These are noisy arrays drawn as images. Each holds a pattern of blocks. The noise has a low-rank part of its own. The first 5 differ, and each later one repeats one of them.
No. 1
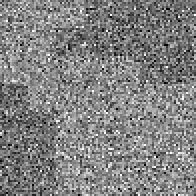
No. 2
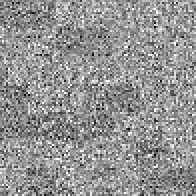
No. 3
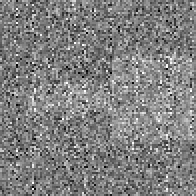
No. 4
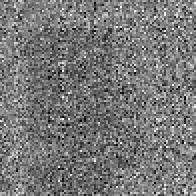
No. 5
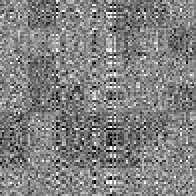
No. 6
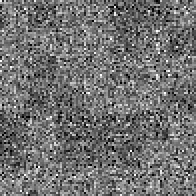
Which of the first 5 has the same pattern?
5
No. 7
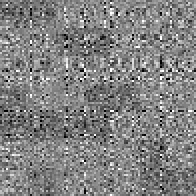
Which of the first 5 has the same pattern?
2
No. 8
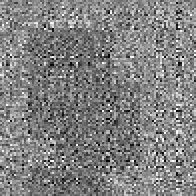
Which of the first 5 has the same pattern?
4
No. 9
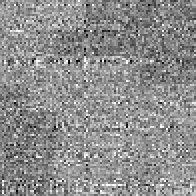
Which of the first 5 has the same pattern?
1
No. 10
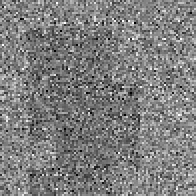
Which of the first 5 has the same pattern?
4
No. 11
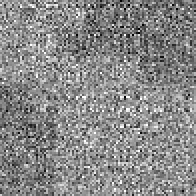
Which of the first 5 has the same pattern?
1
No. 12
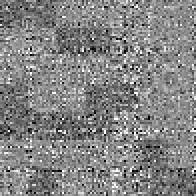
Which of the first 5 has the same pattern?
2
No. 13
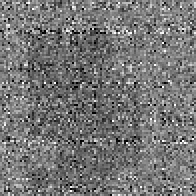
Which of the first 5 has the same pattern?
4
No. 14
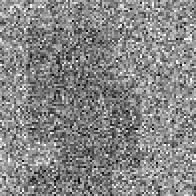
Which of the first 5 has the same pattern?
4
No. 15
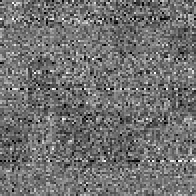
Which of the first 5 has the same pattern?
5
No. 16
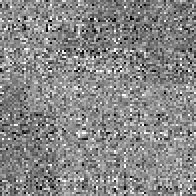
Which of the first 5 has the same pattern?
1
